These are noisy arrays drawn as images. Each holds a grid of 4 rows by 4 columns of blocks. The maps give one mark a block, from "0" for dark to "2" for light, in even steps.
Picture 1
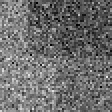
2 0 0 0
2 1 0 0
2 2 1 1
2 2 1 1
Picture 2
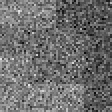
2 2 0 0
1 1 1 0
2 1 1 0
2 2 2 0
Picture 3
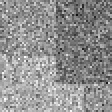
1 1 0 0
1 1 0 0
2 2 0 0
2 2 2 1
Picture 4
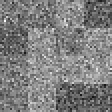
1 1 2 0
0 2 1 2
1 2 2 2
1 2 0 0
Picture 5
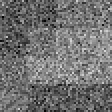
0 0 1 1
0 1 2 2
1 2 2 2
1 0 0 0
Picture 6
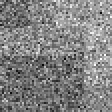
0 1 2 2
1 1 1 2
0 0 0 2
0 0 0 1
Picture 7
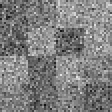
0 1 2 2
0 2 0 2
2 0 2 1
1 0 1 0
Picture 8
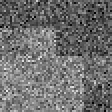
0 0 0 0
1 2 0 0
2 2 2 1
2 2 2 0
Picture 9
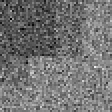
0 0 1 2
0 0 1 2
1 2 2 2
2 2 2 2
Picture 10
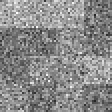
2 2 2 0
0 0 1 0
0 1 1 2
1 0 1 0
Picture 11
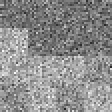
0 0 0 0
2 0 0 0
2 2 2 1
1 2 1 2
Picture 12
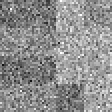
0 0 2 1
1 1 2 2
0 0 2 2
1 1 0 2
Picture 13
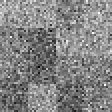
2 2 1 2
1 0 2 2
1 0 1 1
0 2 0 1
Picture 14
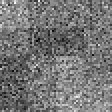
2 1 1 1
1 0 0 1
0 1 2 1
0 1 2 2
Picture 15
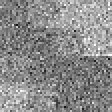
0 1 2 2
0 0 1 2
1 0 0 0
2 1 0 0
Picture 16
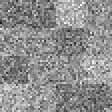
0 0 2 1
1 1 0 1
0 1 1 2
2 1 0 0
